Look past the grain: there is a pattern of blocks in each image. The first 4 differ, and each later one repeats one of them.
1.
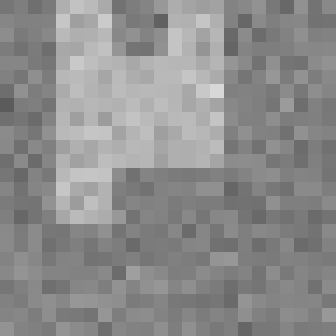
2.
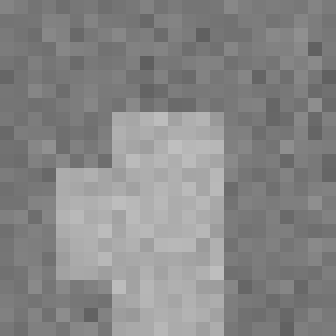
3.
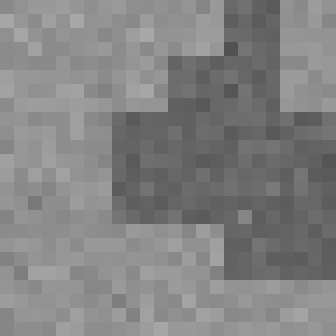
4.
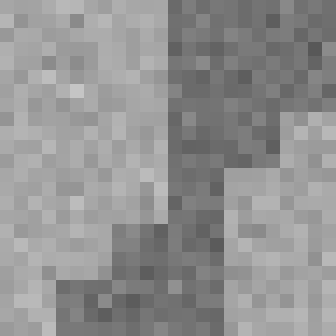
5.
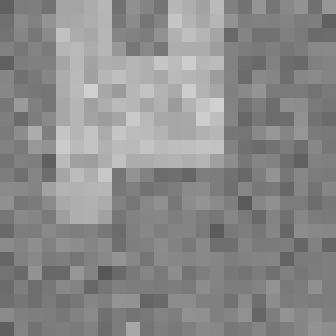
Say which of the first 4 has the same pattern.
1
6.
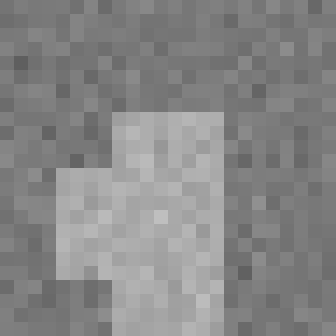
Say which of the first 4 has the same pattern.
2
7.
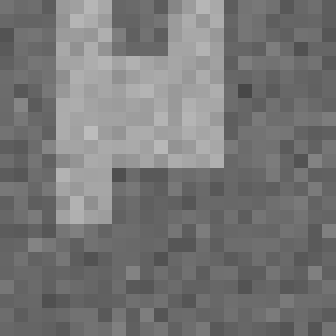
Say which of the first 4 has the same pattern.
1
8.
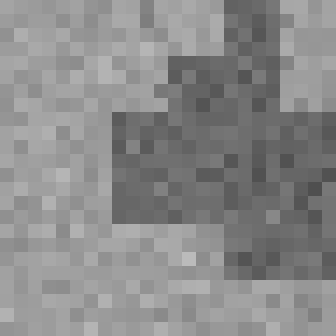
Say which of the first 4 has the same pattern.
3
